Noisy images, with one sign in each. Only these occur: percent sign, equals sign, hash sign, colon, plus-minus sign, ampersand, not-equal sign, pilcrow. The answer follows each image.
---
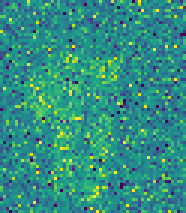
pilcrow
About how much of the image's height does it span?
two thirds
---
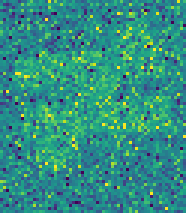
not-equal sign
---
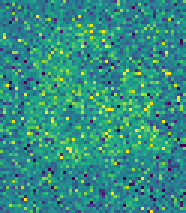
ampersand
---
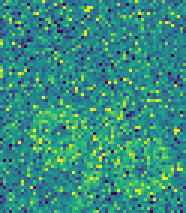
percent sign
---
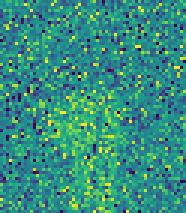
pilcrow
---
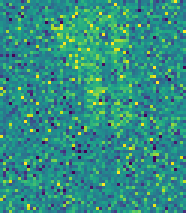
pilcrow
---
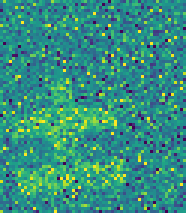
plus-minus sign
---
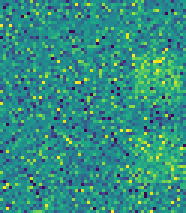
colon
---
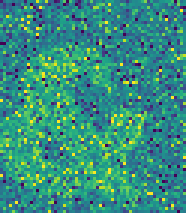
ampersand
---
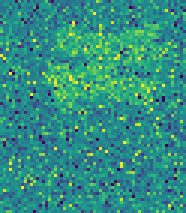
not-equal sign
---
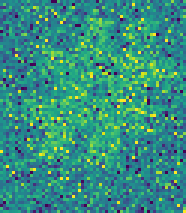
hash sign
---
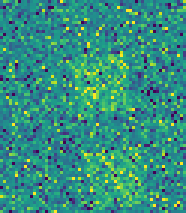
colon
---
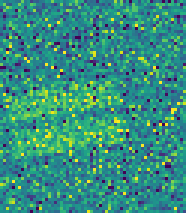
equals sign
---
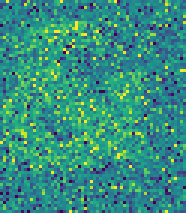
ampersand
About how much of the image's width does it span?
nearly all
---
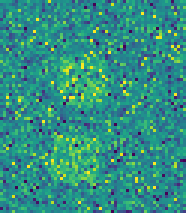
colon
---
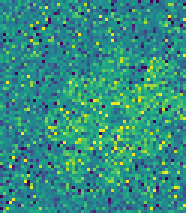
hash sign
